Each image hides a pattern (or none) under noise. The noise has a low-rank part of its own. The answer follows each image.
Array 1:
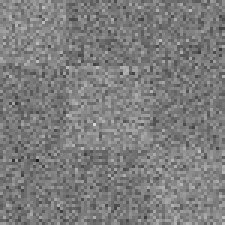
blocks along the diagonal
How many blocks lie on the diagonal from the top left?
3
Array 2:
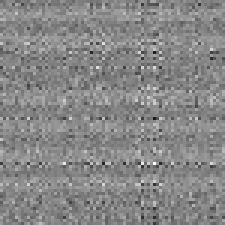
bands of rows
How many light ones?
6
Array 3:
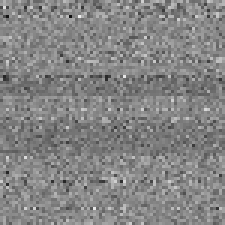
bands of rows
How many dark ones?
2
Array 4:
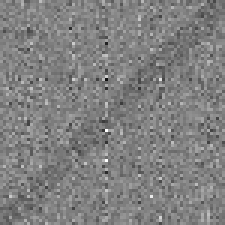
a diagonal band
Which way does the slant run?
bottom left to top right
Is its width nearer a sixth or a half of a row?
a sixth
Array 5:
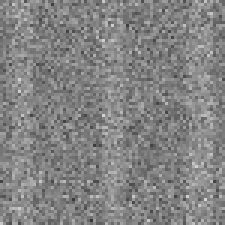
bands of columns
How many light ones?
3
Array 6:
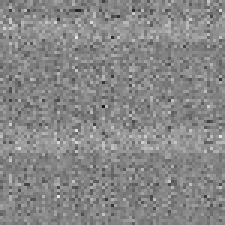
bands of rows
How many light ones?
2
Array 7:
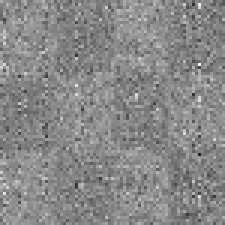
a checkerboard
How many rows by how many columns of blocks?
3 by 4
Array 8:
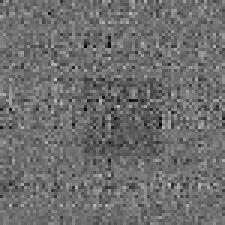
one block
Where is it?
centre
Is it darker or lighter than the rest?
darker
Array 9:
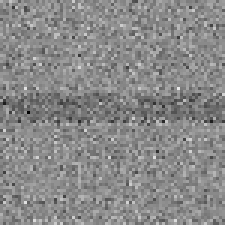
one band of rows
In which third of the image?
middle
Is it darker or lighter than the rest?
darker
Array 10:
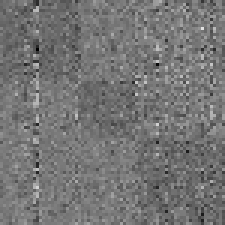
blocks along the diagonal
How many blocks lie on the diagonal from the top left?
3
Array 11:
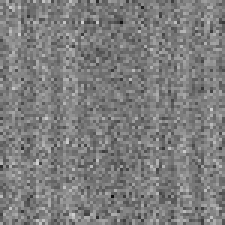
bands of columns
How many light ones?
6
